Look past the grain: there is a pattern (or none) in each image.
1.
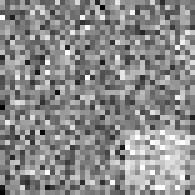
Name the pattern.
one block
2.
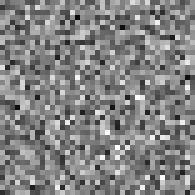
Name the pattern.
only noise
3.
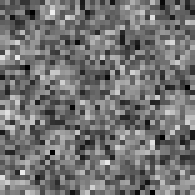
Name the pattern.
a checkerboard
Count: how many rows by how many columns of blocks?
6 by 5
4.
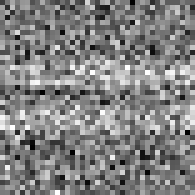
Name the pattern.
bands of rows
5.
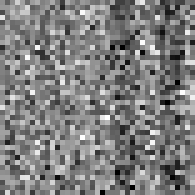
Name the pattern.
bands of columns
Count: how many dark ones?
2
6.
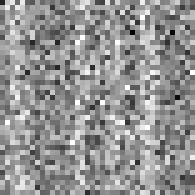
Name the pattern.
bands of columns
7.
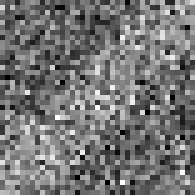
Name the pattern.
a diagonal band
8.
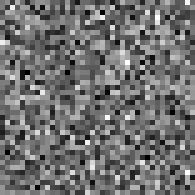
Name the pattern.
only noise
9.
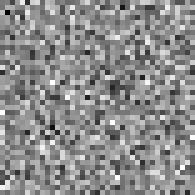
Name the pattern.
only noise
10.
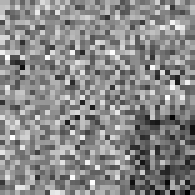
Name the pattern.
one block
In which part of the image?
bottom right
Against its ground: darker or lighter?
darker
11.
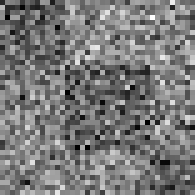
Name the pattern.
blocks along the diagonal
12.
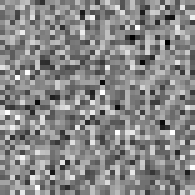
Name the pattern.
only noise
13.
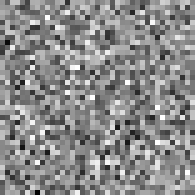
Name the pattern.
only noise
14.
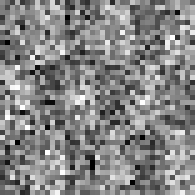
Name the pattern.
a checkerboard
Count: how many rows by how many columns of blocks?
3 by 6
